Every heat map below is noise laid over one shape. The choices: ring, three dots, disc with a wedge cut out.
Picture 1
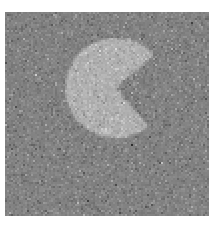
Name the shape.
disc with a wedge cut out
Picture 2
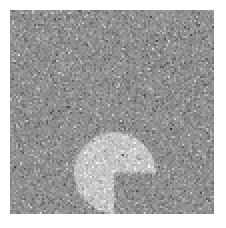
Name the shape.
disc with a wedge cut out
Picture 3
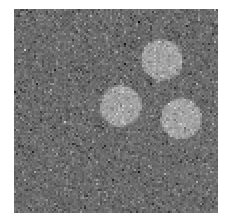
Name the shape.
three dots
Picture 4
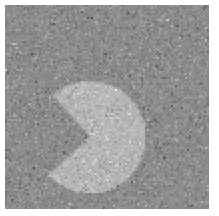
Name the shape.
disc with a wedge cut out
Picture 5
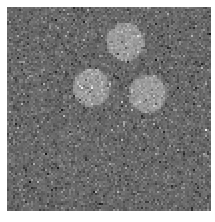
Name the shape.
three dots
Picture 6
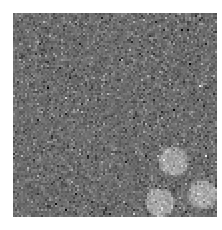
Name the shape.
three dots
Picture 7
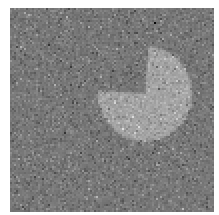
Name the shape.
disc with a wedge cut out
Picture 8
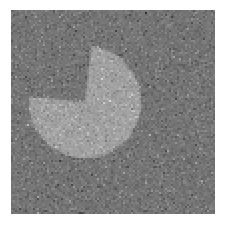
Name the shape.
disc with a wedge cut out
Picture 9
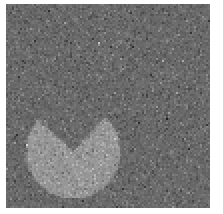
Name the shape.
disc with a wedge cut out
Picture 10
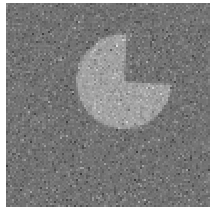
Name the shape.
disc with a wedge cut out
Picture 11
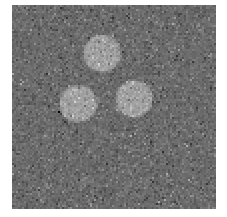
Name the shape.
three dots
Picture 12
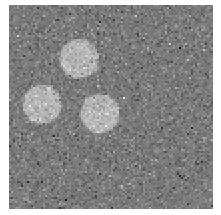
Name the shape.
three dots
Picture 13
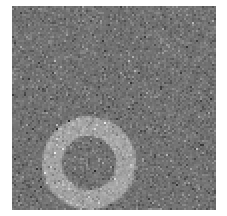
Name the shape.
ring
